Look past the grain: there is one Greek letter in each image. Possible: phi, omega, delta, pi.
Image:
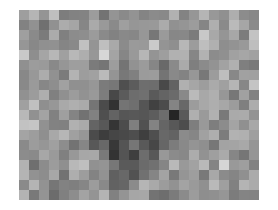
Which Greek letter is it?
phi
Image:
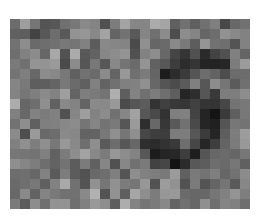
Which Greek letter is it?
delta
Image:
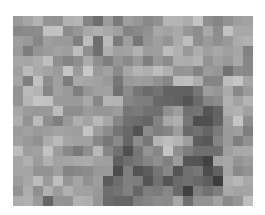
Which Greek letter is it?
omega
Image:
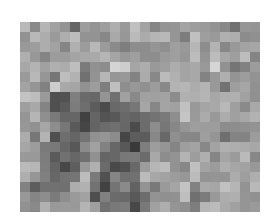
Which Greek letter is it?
pi
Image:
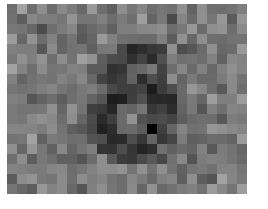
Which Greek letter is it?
delta
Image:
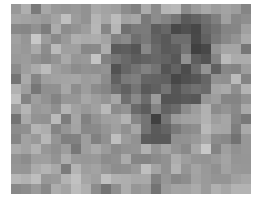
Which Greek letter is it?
phi
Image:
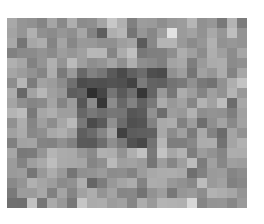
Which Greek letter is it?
pi
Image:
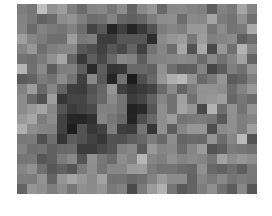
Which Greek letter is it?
delta
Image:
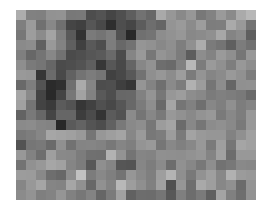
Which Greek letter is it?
delta
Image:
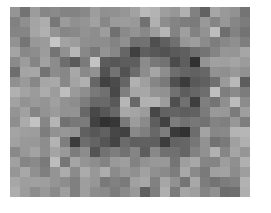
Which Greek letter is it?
omega
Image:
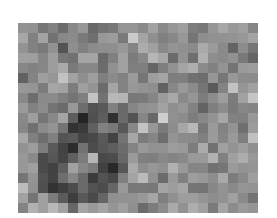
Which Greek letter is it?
delta
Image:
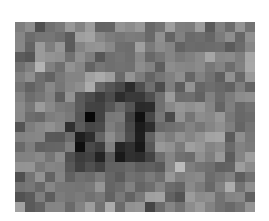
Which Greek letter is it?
omega
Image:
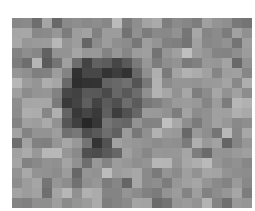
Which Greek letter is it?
phi
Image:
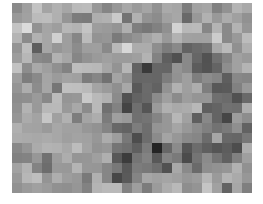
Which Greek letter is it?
omega
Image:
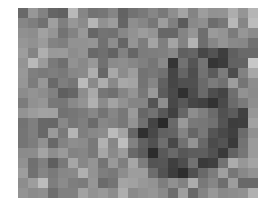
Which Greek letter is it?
delta
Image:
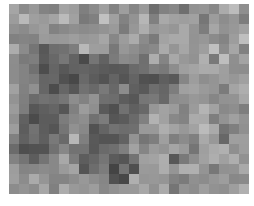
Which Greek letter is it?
pi
